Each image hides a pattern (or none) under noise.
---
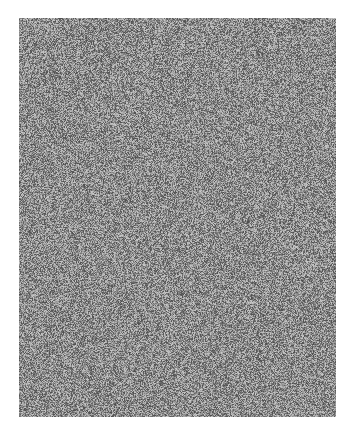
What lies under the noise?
only noise
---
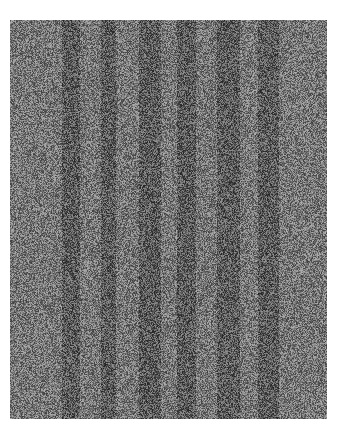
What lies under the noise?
bands of columns
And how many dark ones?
6
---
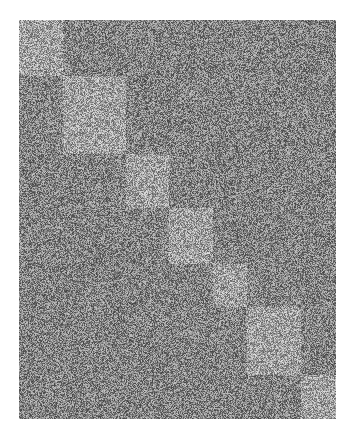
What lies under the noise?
blocks along the diagonal
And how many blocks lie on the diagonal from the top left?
7
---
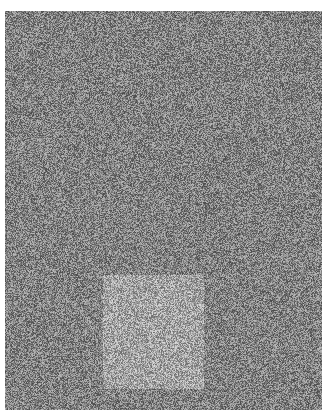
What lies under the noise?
one block
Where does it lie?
bottom middle
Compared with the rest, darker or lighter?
lighter
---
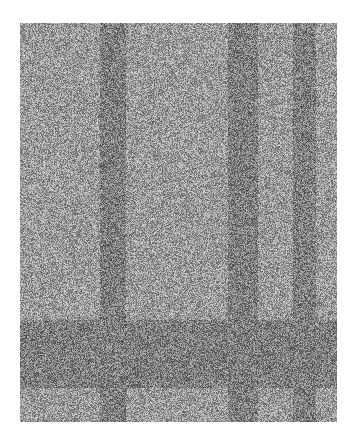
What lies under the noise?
bands of rows crossing bands of columns
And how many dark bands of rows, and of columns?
1 and 3
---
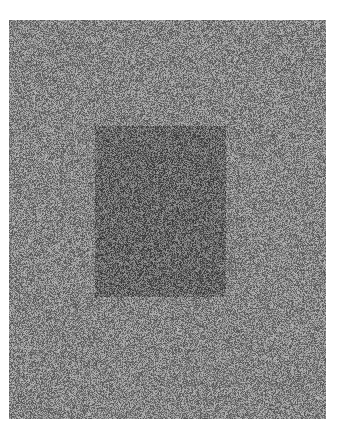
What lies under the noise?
one block
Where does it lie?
centre
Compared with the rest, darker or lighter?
darker
